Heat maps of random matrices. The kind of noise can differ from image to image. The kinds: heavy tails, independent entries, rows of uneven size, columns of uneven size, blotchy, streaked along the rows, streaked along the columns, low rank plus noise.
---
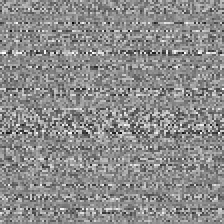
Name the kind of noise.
rows of uneven size
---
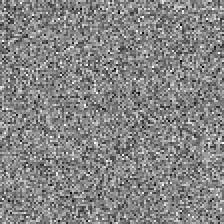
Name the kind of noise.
independent entries
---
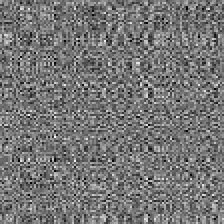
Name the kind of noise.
low rank plus noise
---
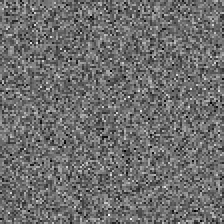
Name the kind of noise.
independent entries
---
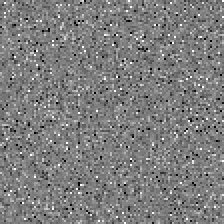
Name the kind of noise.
heavy tails
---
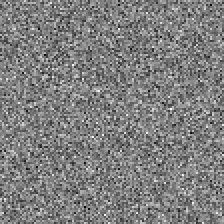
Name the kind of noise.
independent entries
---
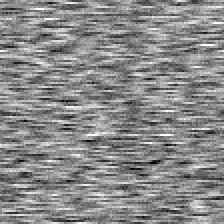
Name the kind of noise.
streaked along the rows
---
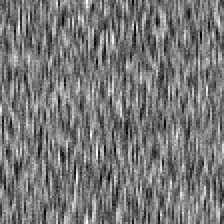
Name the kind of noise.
streaked along the columns
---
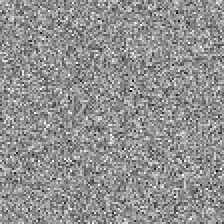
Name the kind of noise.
independent entries
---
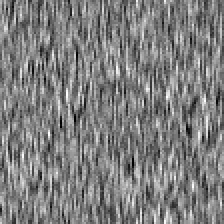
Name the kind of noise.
streaked along the columns
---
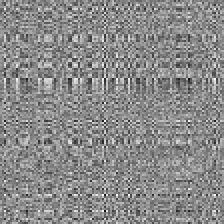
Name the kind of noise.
low rank plus noise
